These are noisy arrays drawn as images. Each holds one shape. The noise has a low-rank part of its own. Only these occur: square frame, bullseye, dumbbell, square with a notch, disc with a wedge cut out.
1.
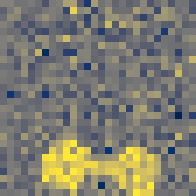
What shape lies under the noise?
dumbbell
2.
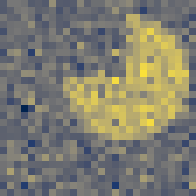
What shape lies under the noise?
disc with a wedge cut out
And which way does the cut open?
up and left
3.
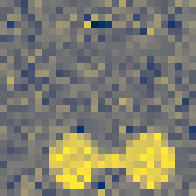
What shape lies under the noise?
dumbbell
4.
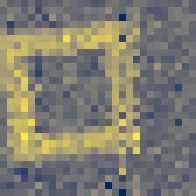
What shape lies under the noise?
square frame
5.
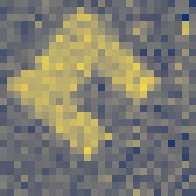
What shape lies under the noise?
square with a notch
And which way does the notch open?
down and right
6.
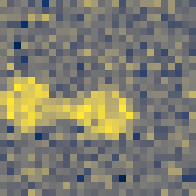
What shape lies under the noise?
dumbbell
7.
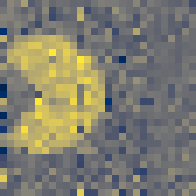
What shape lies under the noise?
disc with a wedge cut out
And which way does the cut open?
left
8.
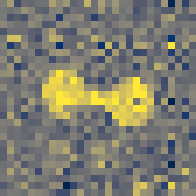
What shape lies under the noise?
dumbbell
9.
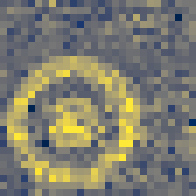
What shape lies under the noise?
bullseye
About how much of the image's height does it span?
two thirds
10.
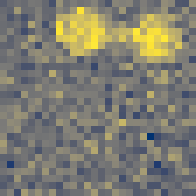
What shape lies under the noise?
dumbbell
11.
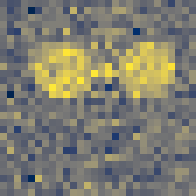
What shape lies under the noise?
dumbbell
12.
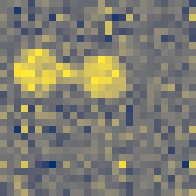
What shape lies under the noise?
dumbbell
